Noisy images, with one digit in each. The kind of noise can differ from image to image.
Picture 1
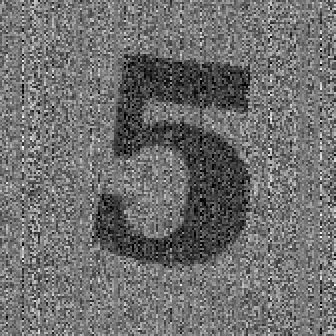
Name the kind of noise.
columns of uneven size
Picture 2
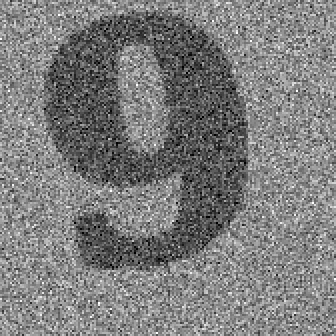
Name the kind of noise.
independent entries
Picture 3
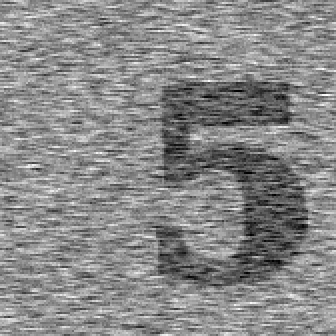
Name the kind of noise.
streaked along the rows
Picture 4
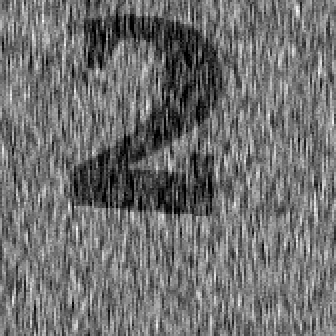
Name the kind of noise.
streaked along the columns
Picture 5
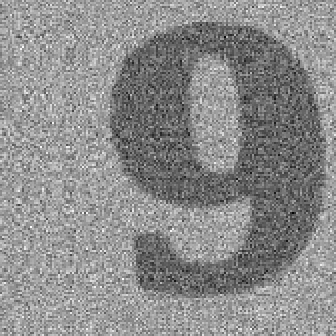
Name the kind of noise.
low rank plus noise
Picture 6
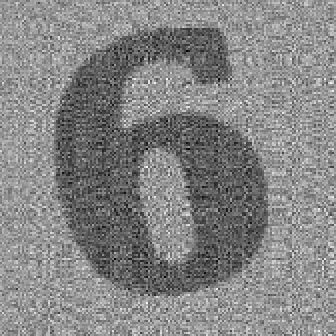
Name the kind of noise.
low rank plus noise
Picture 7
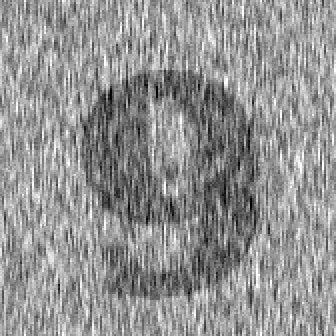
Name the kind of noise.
streaked along the columns
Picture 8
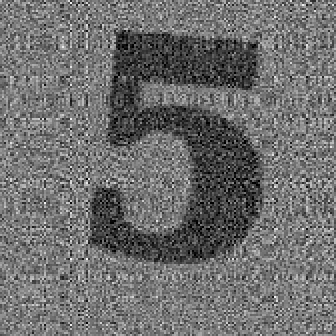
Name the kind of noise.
low rank plus noise
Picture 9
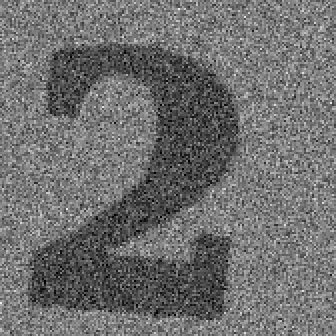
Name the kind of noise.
independent entries
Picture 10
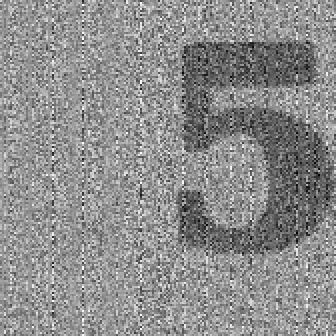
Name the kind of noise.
columns of uneven size
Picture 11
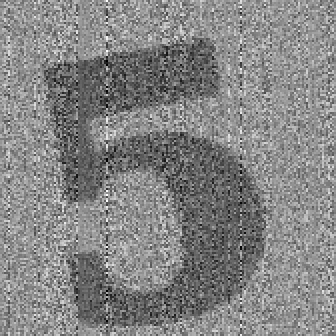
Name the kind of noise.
columns of uneven size
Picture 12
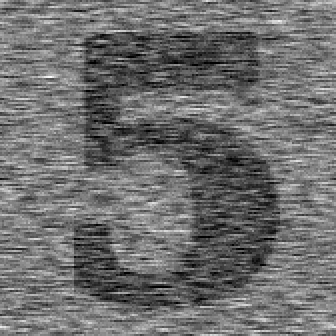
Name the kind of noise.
streaked along the rows
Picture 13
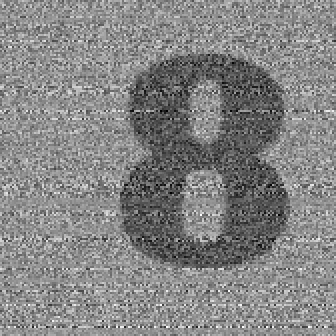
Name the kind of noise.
rows of uneven size
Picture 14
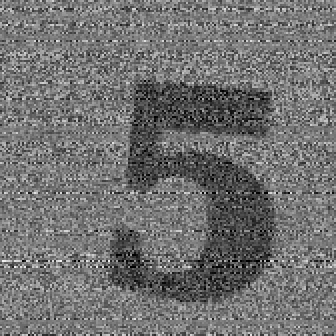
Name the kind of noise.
rows of uneven size
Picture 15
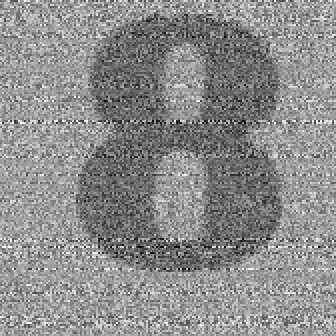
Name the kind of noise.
rows of uneven size
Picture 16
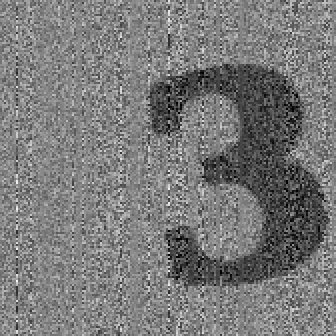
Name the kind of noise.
columns of uneven size
